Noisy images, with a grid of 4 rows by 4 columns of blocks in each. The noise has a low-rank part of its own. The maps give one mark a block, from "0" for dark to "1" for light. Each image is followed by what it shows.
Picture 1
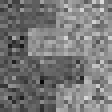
0011
0111
0001
0011
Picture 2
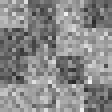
1010
0011
0101
1110
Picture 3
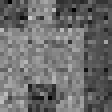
0100
1110
1110
1010
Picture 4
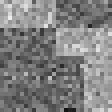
1100
0011
0001
0001
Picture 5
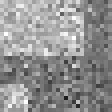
1110
1110
0000
1000
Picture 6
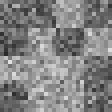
0010
0101
1110
0110
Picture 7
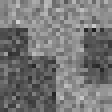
1111
0110
0010
0011
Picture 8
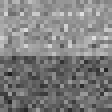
1111
1111
0000
0000
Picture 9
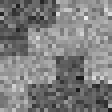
0011
0111
1101
1000
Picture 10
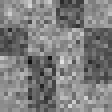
1101
0110
1010
1011
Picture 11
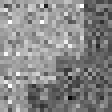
1110
1110
1100
1000
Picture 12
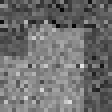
0000
0110
1110
1110
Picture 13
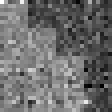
1000
1100
1110
1110
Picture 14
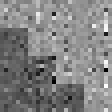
1111
0111
0011
0001
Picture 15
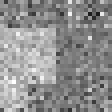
0000
1100
1100
1000
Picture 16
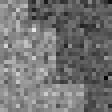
1000
1100
1100
1110
